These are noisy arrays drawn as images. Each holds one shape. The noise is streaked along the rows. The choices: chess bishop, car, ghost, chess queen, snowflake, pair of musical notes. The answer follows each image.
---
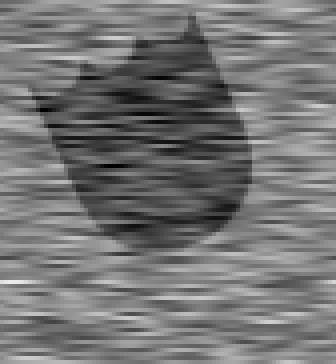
ghost
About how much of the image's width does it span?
two thirds
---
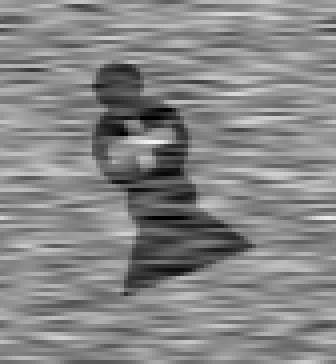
chess bishop
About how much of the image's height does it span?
two thirds
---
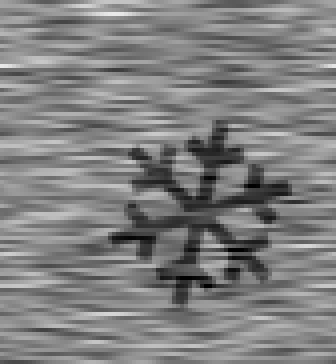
snowflake
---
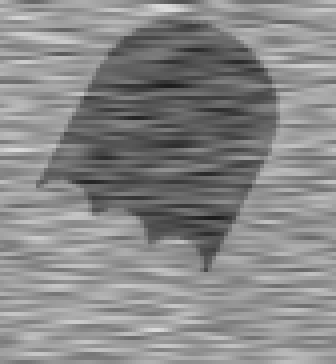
ghost
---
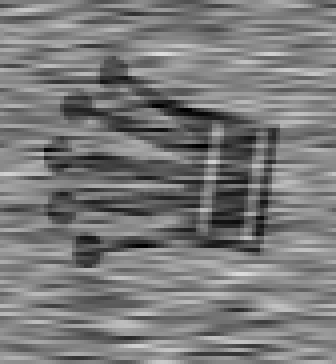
chess queen
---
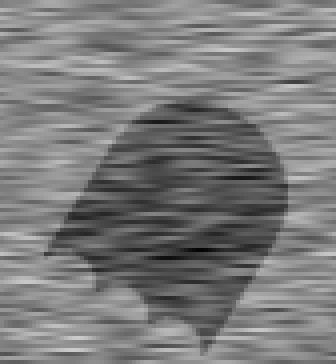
ghost
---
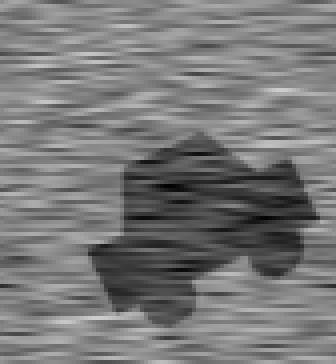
car
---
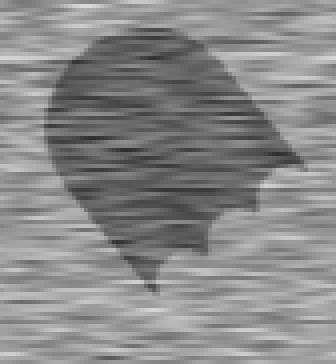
ghost
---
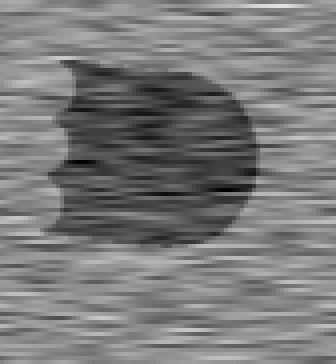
ghost
